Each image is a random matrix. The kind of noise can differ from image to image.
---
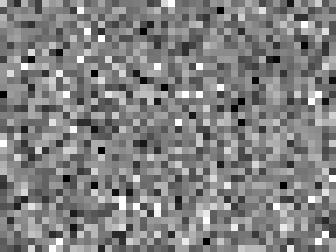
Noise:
heavy tails
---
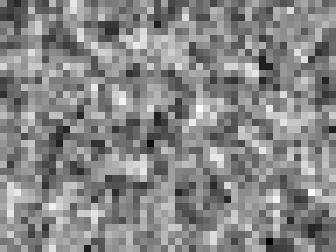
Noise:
blotchy
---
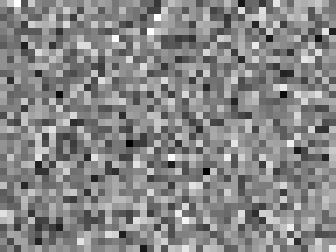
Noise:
independent entries
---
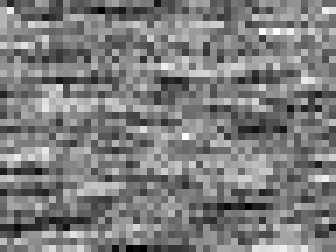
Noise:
streaked along the rows
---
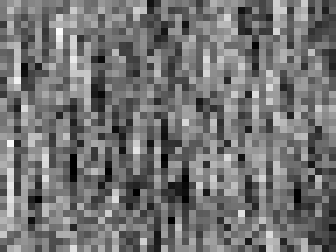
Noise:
streaked along the columns
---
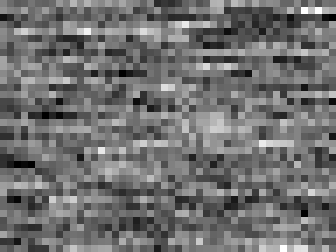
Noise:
streaked along the rows
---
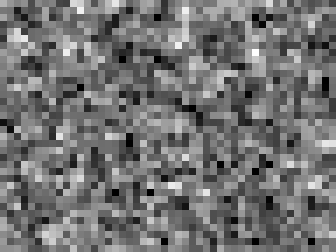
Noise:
blotchy
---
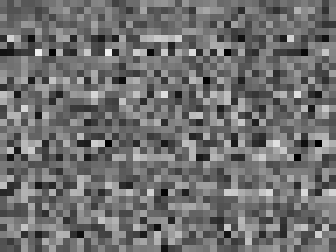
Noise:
rows of uneven size
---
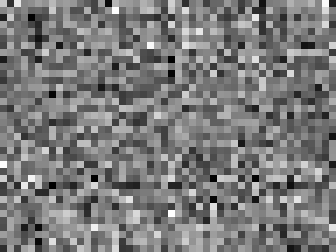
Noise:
low rank plus noise
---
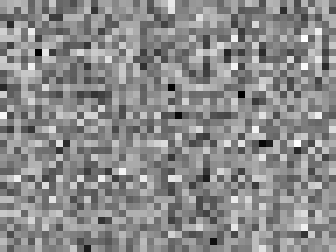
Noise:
low rank plus noise
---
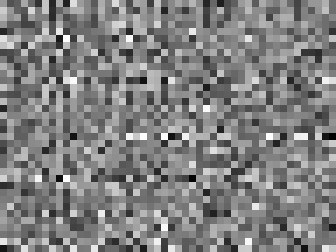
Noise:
low rank plus noise
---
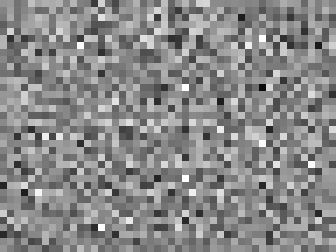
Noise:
low rank plus noise
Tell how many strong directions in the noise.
five to eight
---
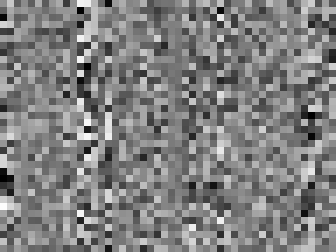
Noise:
columns of uneven size
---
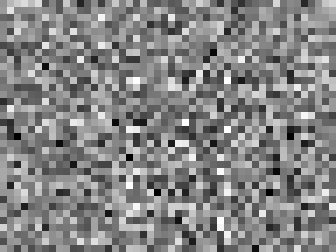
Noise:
low rank plus noise
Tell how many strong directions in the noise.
five to eight
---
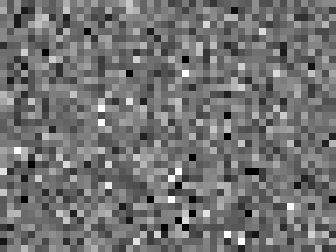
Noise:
heavy tails
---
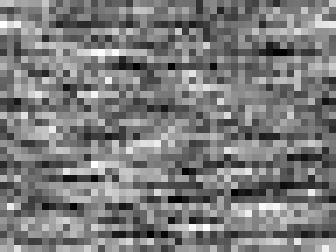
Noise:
streaked along the rows
